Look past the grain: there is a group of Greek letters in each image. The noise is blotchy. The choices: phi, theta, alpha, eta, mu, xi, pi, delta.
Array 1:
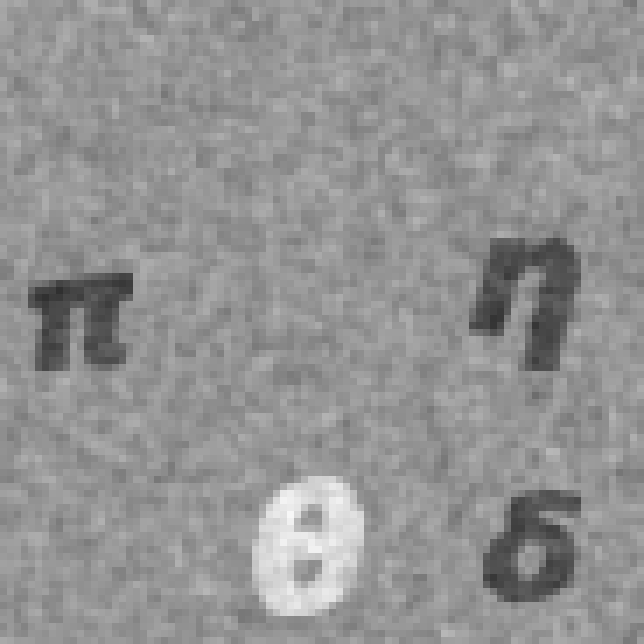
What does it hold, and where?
middle left: dark pi; middle right: dark eta; bottom middle: light theta; bottom right: dark delta
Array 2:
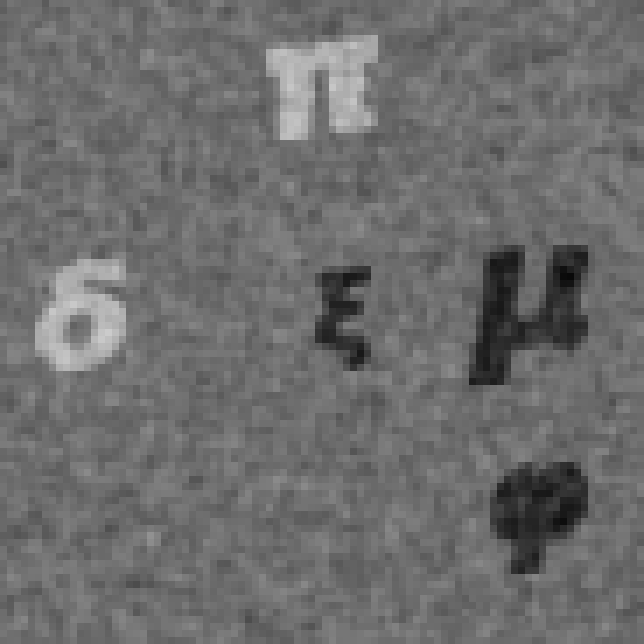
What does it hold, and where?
top middle: light pi; middle left: light delta; centre: dark xi; middle right: dark mu; bottom right: dark phi
